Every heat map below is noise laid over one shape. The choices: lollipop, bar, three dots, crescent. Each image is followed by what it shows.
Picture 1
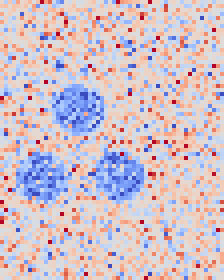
blue three dots
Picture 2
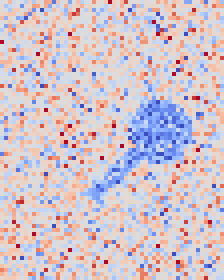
blue lollipop
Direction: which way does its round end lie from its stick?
up and right
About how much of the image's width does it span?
half
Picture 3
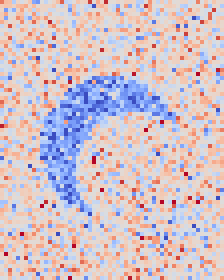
blue crescent
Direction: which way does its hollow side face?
down and right
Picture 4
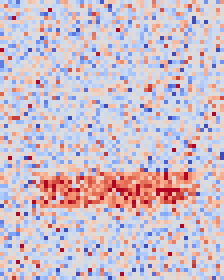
red bar
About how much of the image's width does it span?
two thirds
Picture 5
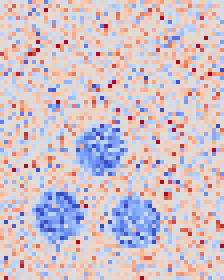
blue three dots
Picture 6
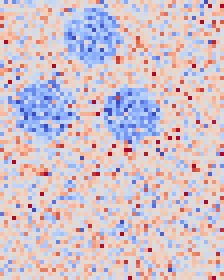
blue three dots
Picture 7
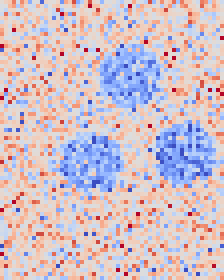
blue three dots
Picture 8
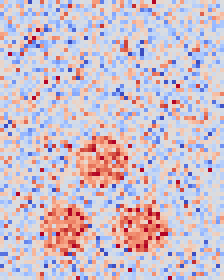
red three dots
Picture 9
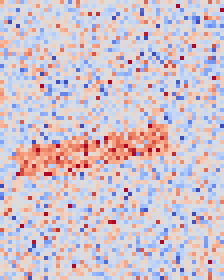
red bar
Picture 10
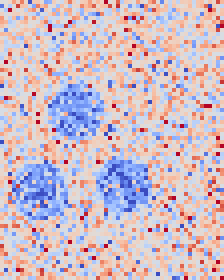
blue three dots
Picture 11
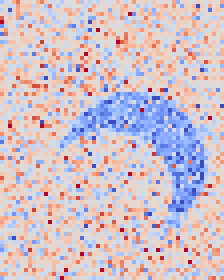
blue crescent
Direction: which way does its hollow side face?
down and left
